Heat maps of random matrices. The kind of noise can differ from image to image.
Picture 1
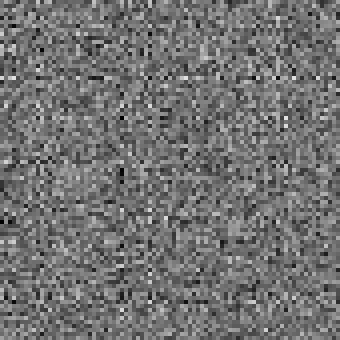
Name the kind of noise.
low rank plus noise
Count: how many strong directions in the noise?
two
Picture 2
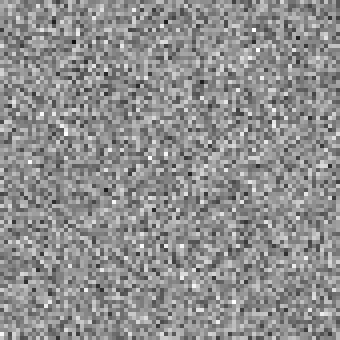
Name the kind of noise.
independent entries
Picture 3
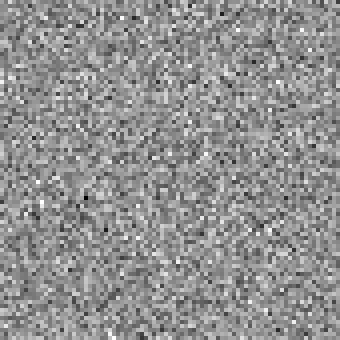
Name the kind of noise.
independent entries
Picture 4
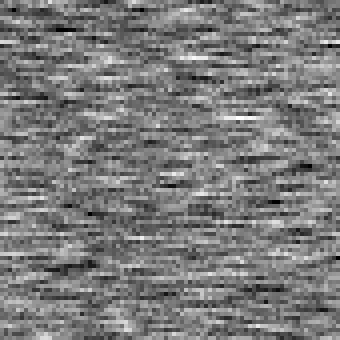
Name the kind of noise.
streaked along the rows
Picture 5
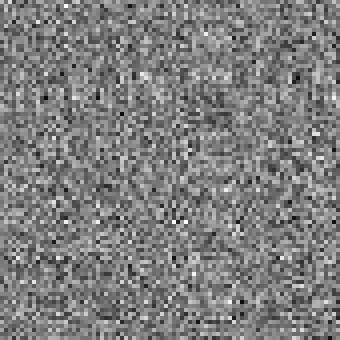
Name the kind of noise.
low rank plus noise
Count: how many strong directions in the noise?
two
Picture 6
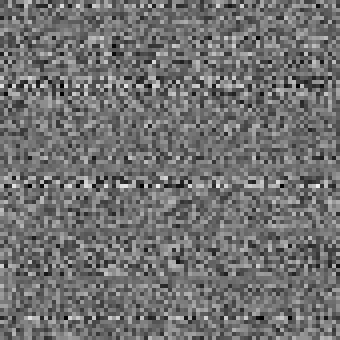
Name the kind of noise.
rows of uneven size
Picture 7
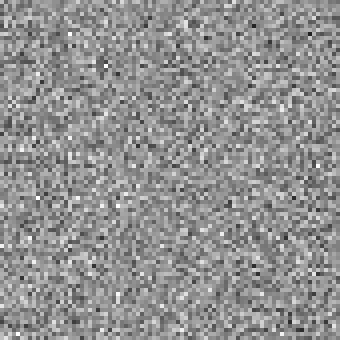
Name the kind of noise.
low rank plus noise
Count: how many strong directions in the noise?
five to eight
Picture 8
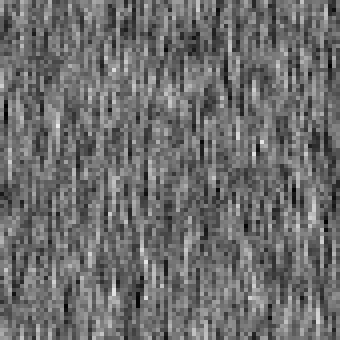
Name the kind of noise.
streaked along the columns
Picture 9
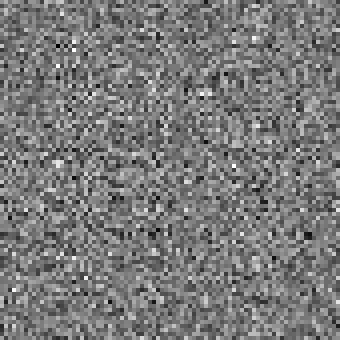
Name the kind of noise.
low rank plus noise
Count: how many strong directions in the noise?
three or four
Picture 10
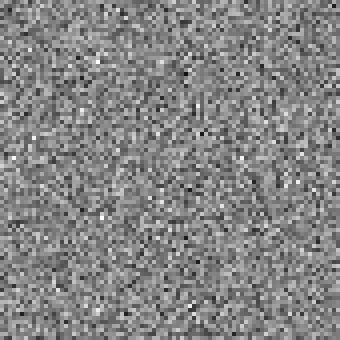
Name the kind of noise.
independent entries
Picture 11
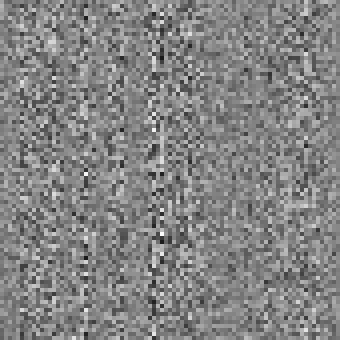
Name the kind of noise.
columns of uneven size
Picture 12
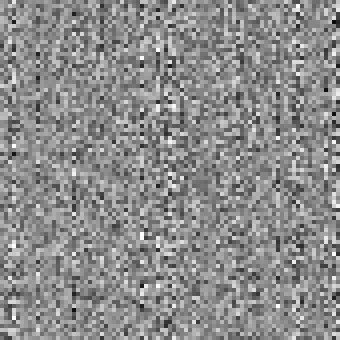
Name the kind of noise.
columns of uneven size
